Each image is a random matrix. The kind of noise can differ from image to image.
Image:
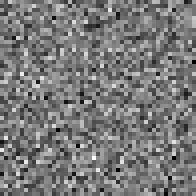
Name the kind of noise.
independent entries
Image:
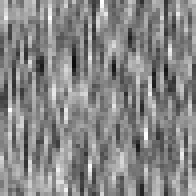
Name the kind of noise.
streaked along the columns
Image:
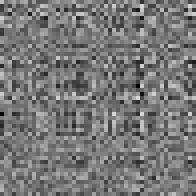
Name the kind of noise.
low rank plus noise
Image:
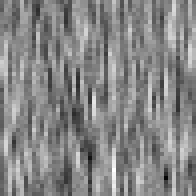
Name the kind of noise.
streaked along the columns
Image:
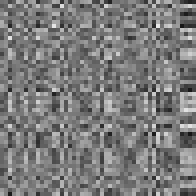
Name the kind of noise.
low rank plus noise
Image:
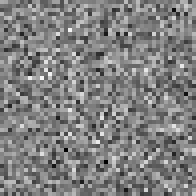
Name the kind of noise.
independent entries
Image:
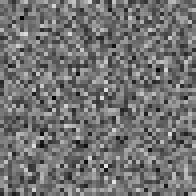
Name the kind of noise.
independent entries
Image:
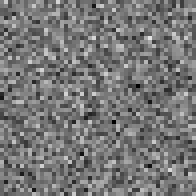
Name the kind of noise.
independent entries
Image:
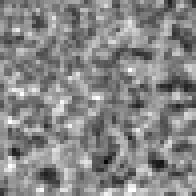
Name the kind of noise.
blotchy
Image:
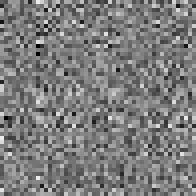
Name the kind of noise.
low rank plus noise
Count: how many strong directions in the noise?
three or four
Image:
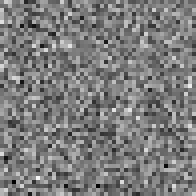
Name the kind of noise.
independent entries
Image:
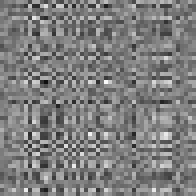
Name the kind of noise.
low rank plus noise
